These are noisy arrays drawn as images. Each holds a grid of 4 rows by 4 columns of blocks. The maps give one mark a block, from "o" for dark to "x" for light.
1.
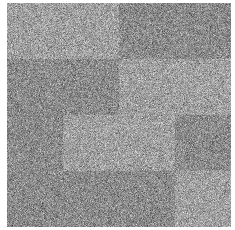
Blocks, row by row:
x x o o
o o x x
o x x o
o o o x
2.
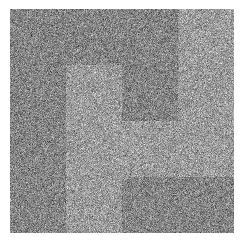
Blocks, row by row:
o o o x
o x o x
o x x x
o x o o
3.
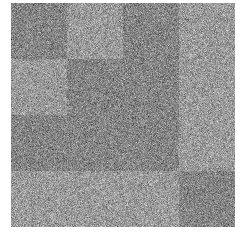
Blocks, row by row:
o x o x
x o o x
o o o x
x x x o
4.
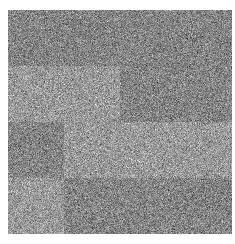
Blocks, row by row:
o o o o
x x o o
o x x x
x o o o
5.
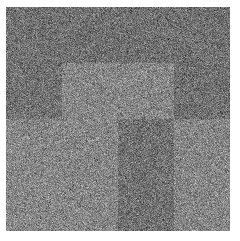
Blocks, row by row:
o o o o
o x x o
x x o x
x x o x
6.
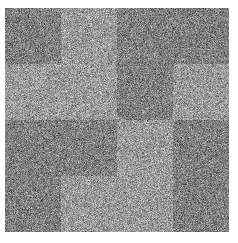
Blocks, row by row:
o x o o
x x o x
o o x o
o x x o
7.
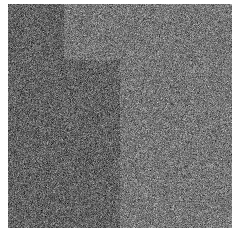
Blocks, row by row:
o x x x
o o x x
o o x x
o o x x
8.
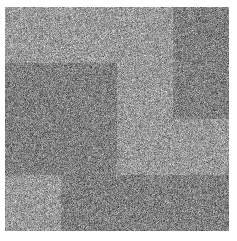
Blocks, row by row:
x x x o
o o x o
o o x x
x o o o
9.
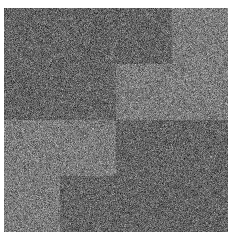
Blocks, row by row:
o o o x
o o x x
x x o o
x o o o
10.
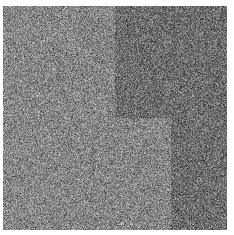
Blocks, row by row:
x x o o
x x o o
x x x o
x x x o
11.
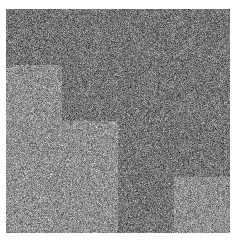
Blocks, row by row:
o o o o
x o o o
x x o o
x x o x
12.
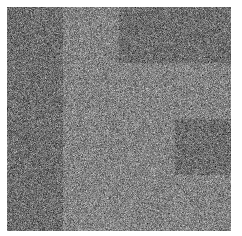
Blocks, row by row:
o x o o
o x x x
o x x o
o x x x
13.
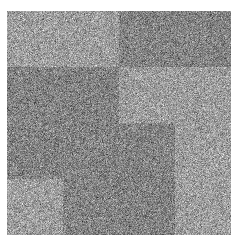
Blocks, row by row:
x x o o
o o x x
o o o x
x o o x
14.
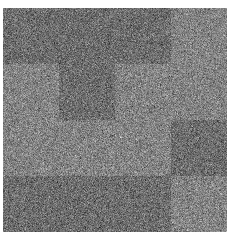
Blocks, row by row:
o o o x
x o x x
x x x o
o o o x
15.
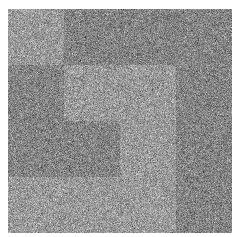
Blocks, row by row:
x o o o
o x x o
o o x o
x x x o
